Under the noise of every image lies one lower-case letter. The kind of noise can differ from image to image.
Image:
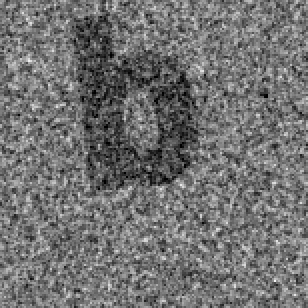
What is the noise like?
blotchy
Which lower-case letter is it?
b
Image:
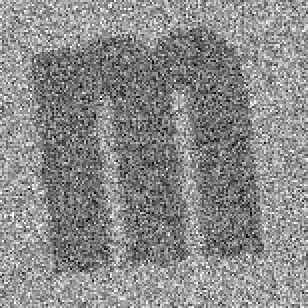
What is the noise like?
independent entries
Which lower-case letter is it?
m
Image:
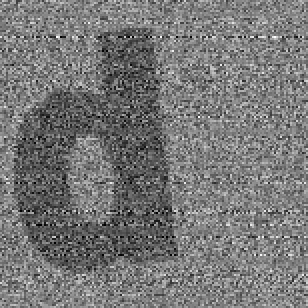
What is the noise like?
rows of uneven size
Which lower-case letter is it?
d
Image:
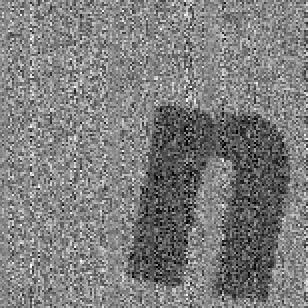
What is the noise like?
columns of uneven size
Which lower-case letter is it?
n
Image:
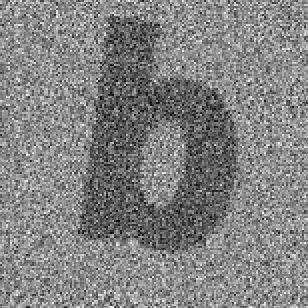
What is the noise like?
low rank plus noise
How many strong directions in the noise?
five to eight
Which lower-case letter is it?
b
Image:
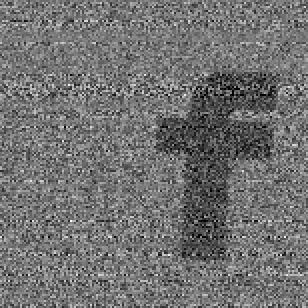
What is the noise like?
rows of uneven size
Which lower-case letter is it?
f
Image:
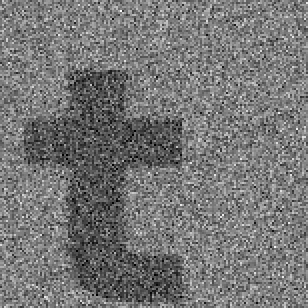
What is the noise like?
independent entries
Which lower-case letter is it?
t
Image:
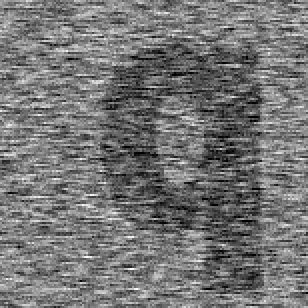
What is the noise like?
streaked along the rows
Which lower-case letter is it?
q
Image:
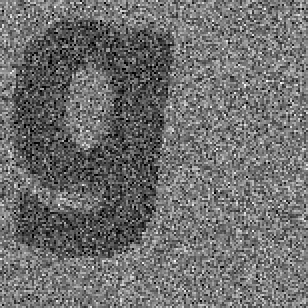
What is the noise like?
independent entries
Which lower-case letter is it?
g
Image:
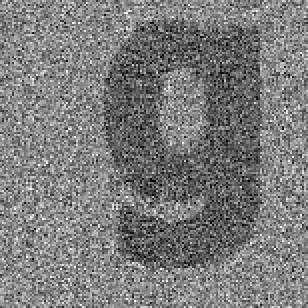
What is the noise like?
low rank plus noise
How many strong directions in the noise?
five to eight
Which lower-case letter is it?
g
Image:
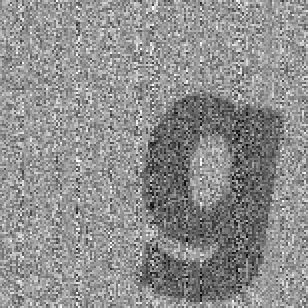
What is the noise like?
columns of uneven size
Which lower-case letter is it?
g
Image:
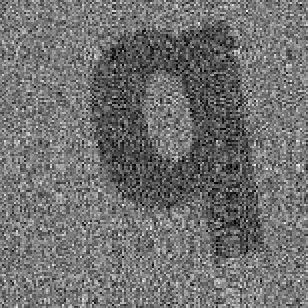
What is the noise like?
low rank plus noise
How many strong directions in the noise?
two
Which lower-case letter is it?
q
